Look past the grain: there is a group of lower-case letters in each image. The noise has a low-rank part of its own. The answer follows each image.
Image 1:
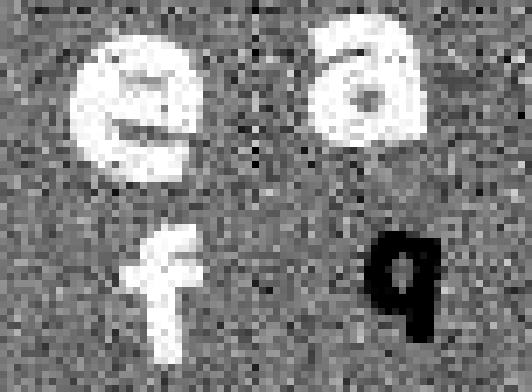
top left: light e; top right: light a; bottom left: light f; bottom right: dark q
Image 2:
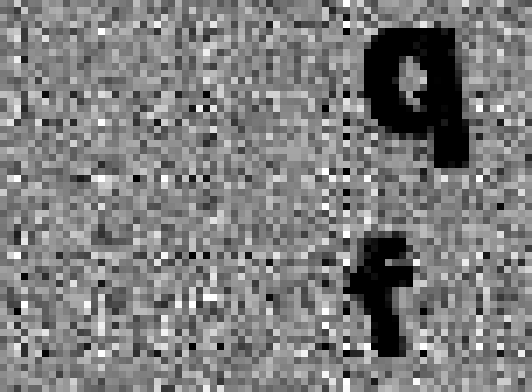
top right: dark q; bottom right: dark f
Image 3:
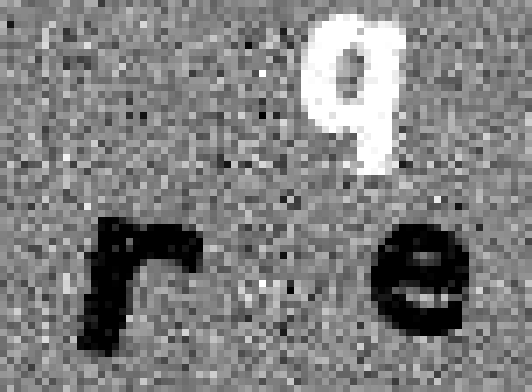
top right: light q; bottom left: dark r; bottom right: dark e
